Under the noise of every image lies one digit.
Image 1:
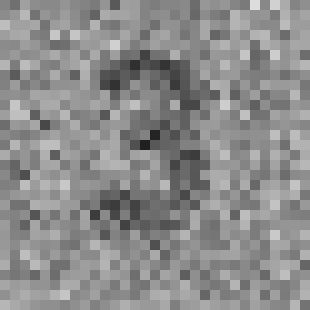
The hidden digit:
3
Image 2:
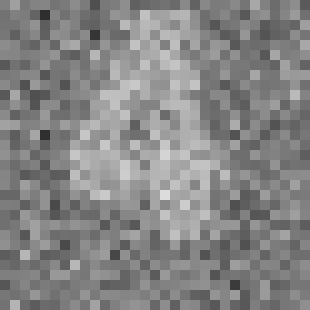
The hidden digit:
4
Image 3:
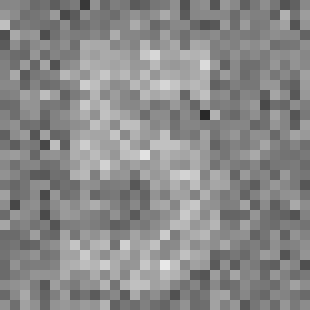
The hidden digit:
5
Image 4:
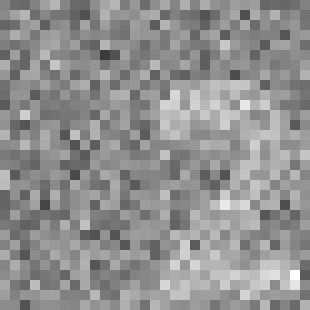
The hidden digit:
2
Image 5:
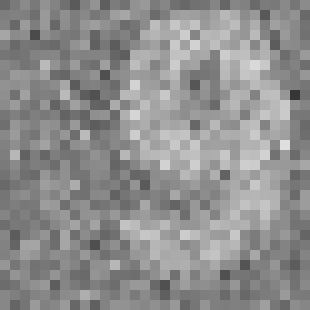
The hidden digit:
9
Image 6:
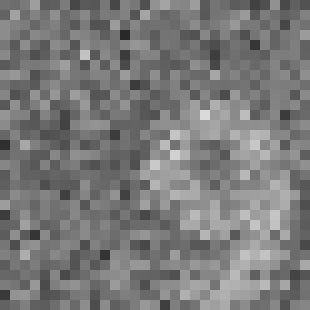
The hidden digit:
9
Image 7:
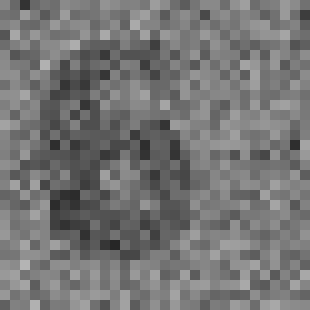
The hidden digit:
6
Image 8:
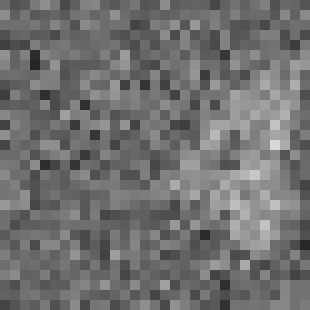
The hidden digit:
4
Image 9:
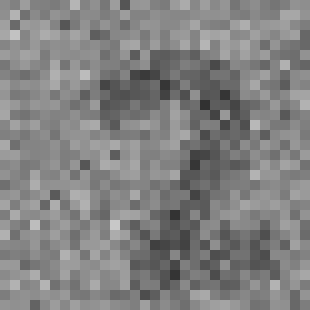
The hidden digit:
2
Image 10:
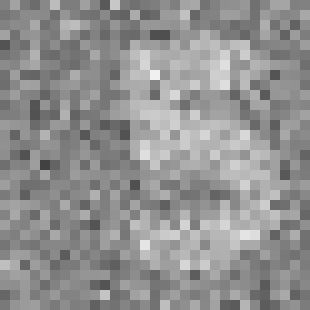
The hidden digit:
5
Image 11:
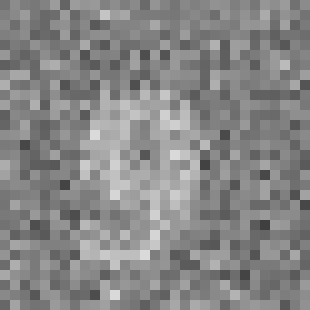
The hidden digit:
9
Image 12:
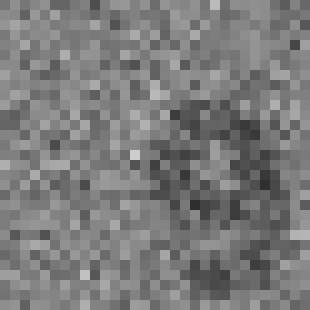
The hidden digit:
9
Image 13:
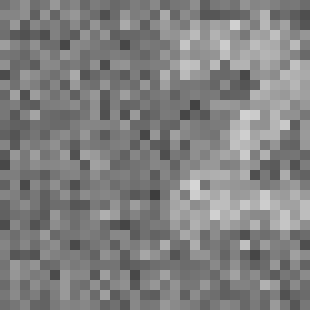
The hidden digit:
2
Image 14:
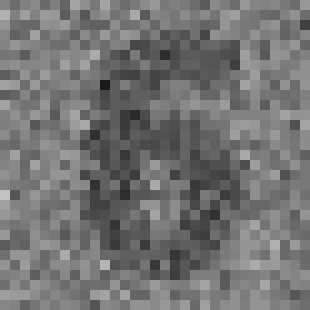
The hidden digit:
6
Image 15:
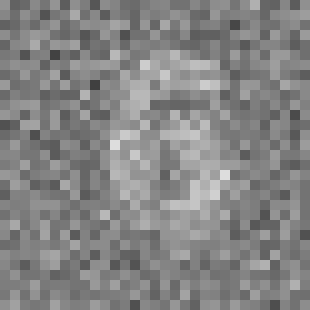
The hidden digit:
6
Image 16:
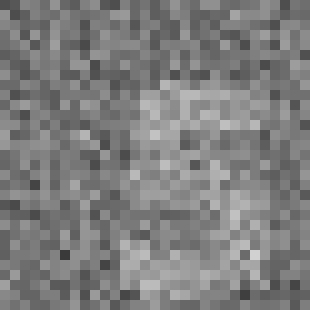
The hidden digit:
5
